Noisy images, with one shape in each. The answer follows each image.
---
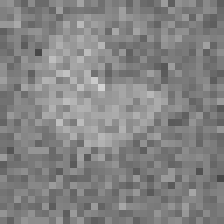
disc with a wedge cut out
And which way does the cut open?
up and right
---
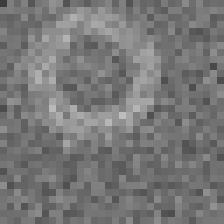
ring
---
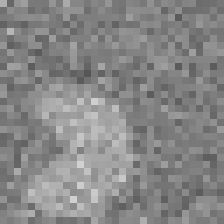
disc with a wedge cut out
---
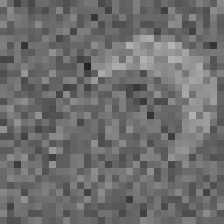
crescent
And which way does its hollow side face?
down and left
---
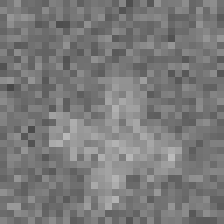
cross
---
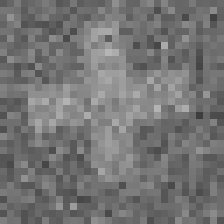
cross
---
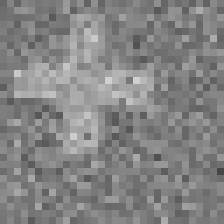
cross
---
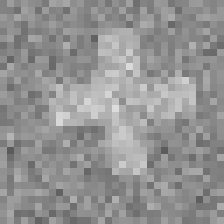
cross
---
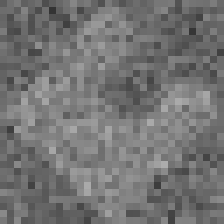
square with a notch
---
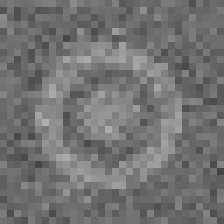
bullseye
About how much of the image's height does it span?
two thirds
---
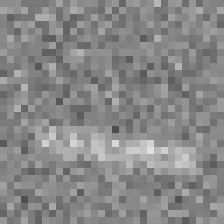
bar
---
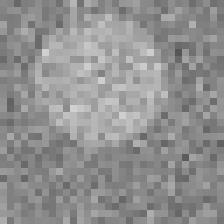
disc
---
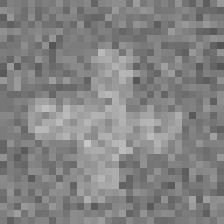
cross
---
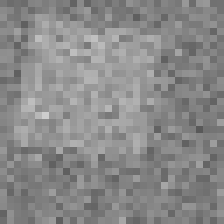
square
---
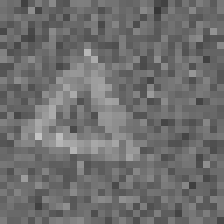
triangle frame
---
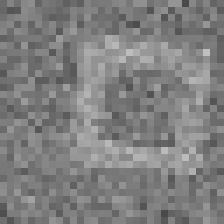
square frame
